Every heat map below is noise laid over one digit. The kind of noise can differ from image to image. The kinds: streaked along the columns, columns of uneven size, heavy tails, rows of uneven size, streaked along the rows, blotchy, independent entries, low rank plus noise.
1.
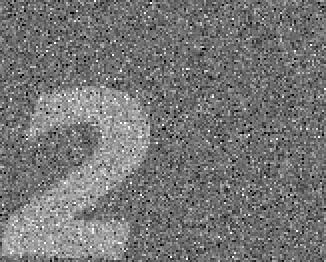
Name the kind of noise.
heavy tails
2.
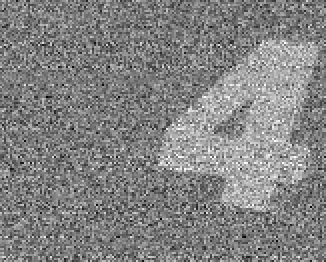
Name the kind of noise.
rows of uneven size
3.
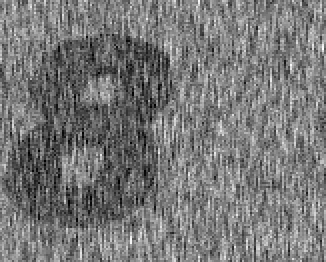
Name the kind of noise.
streaked along the columns
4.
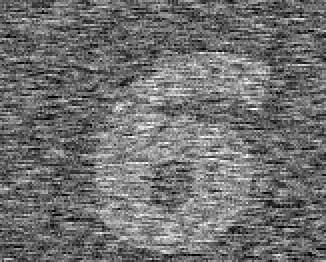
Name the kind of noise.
streaked along the rows
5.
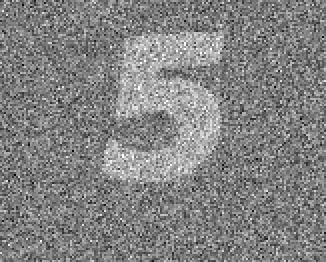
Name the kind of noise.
independent entries
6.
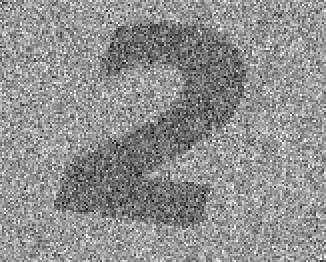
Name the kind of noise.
independent entries
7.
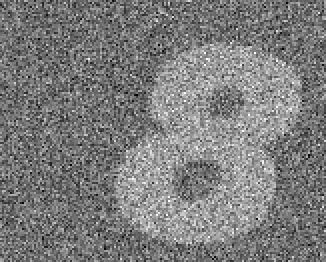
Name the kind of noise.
independent entries
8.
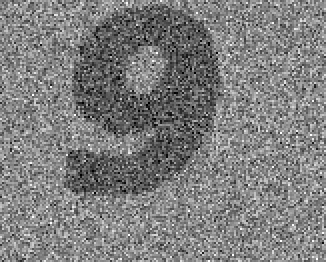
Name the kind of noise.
independent entries
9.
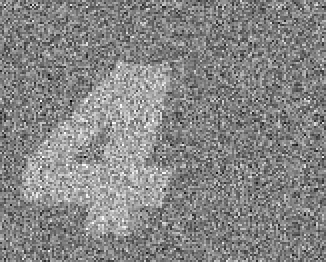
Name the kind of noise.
low rank plus noise
